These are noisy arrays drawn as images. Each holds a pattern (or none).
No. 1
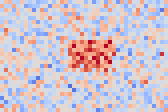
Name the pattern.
one block
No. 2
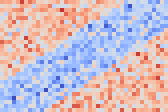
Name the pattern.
a diagonal band
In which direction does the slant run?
bottom left to top right
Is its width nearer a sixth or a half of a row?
a half
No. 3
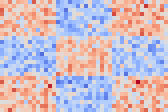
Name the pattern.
a checkerboard
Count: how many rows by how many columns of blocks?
3 by 3
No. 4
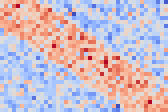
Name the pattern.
a diagonal band
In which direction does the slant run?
top left to bottom right
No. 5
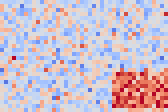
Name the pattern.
one block
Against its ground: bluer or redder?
redder
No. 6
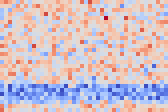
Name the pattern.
one band of rows
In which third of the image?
bottom
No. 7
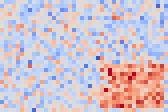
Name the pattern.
one block
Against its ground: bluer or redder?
redder
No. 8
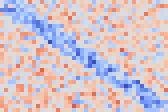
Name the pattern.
a diagonal band
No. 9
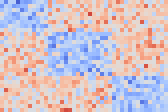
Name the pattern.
blocks along the diagonal
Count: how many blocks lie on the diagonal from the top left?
3
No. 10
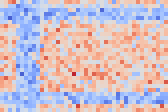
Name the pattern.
bands of rows crossing bands of columns
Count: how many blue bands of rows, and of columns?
2 and 1
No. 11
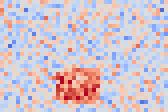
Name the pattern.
one block
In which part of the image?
bottom middle
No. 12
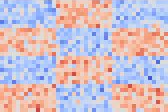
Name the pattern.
a checkerboard
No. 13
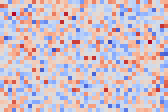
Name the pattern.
only noise
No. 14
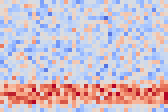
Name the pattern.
one band of rows
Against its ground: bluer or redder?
redder
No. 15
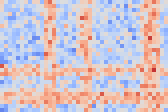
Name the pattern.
bands of rows crossing bands of columns
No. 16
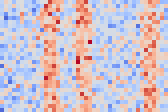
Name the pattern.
bands of columns
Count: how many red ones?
3
